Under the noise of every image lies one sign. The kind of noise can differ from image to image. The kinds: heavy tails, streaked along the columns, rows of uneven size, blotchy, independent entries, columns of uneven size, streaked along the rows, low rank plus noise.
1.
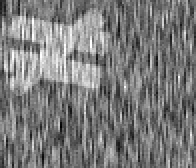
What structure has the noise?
streaked along the columns
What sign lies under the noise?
not-equal sign
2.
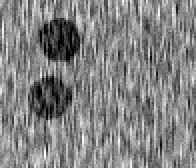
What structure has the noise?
streaked along the columns
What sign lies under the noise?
colon
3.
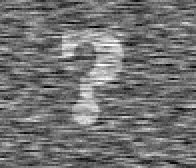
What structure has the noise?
streaked along the rows
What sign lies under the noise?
question mark
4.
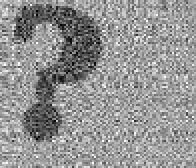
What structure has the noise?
low rank plus noise
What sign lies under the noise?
question mark
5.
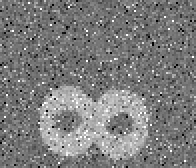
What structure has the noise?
heavy tails
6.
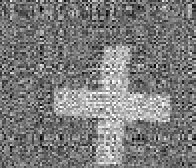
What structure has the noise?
low rank plus noise
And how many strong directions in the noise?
three or four
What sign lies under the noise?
plus sign
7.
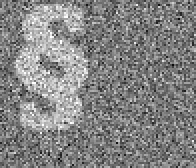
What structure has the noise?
independent entries
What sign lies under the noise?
section sign
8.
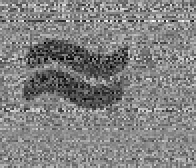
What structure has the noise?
rows of uneven size
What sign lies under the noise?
approximately sign
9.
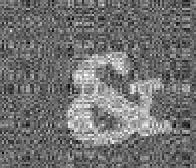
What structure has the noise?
low rank plus noise
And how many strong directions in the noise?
two
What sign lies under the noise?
ampersand
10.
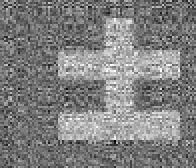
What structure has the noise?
low rank plus noise
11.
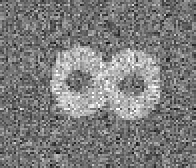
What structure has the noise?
low rank plus noise
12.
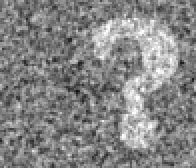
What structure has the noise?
blotchy
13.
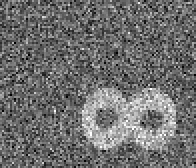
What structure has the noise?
independent entries
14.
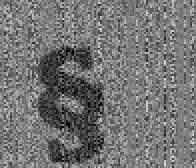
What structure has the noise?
columns of uneven size
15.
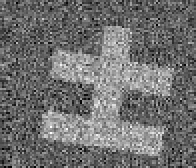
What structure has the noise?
low rank plus noise
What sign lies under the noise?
plus-minus sign
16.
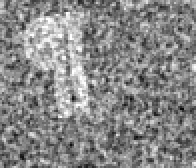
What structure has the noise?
blotchy
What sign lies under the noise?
pilcrow
